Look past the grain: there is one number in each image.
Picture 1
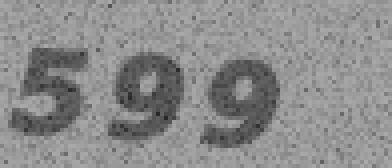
599
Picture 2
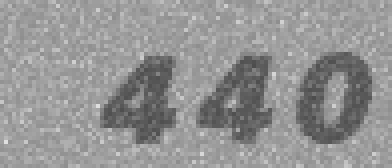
440
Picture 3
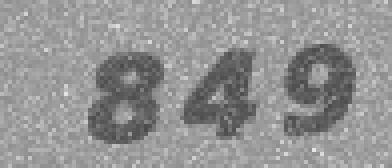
849
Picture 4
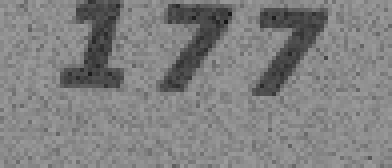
177
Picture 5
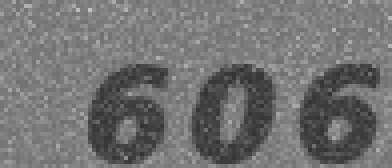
606
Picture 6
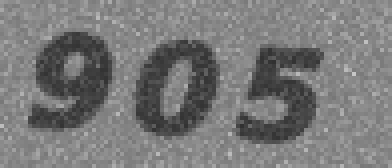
905
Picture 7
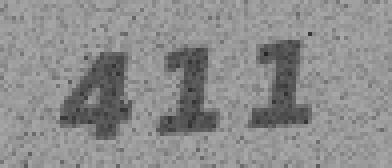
411
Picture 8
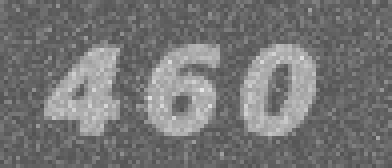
460
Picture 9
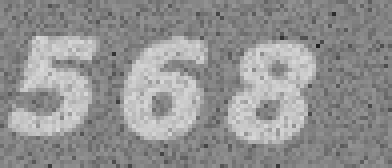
568
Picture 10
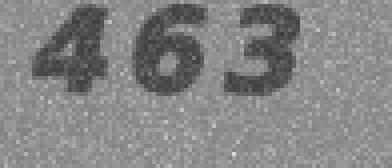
463
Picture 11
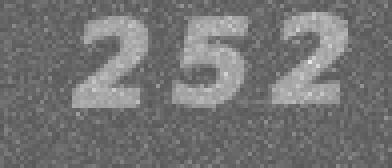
252
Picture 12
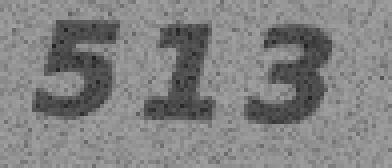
513
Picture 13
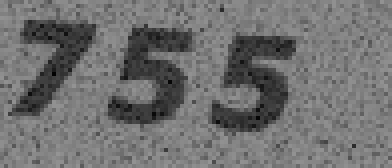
755
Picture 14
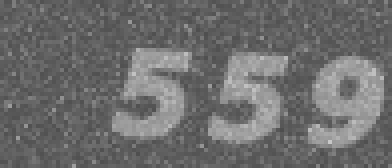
559
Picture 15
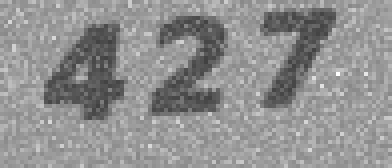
427
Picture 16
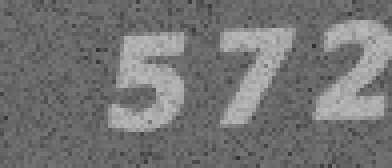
572
